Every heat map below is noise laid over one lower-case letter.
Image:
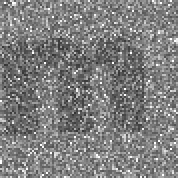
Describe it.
dark m
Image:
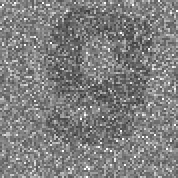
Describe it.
dark g
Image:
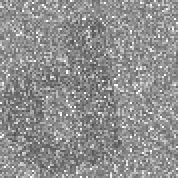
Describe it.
dark d
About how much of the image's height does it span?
nearly all
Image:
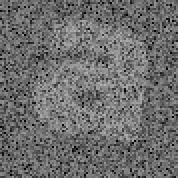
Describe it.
light a
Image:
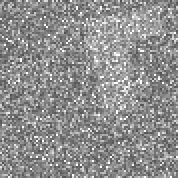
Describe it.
light r
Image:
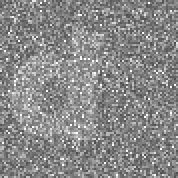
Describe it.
light d
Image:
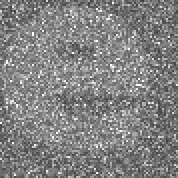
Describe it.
light e
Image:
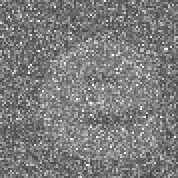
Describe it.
light e
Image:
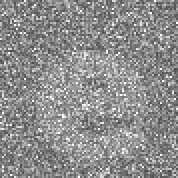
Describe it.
light e
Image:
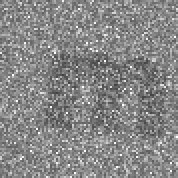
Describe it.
dark m
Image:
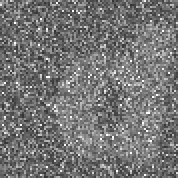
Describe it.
light d
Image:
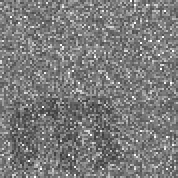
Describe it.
dark m
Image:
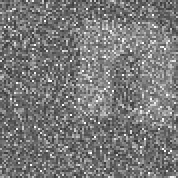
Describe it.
light n
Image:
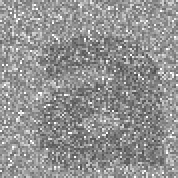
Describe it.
dark a
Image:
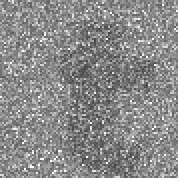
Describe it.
dark t
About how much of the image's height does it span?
nearly all
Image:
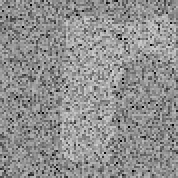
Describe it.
light r
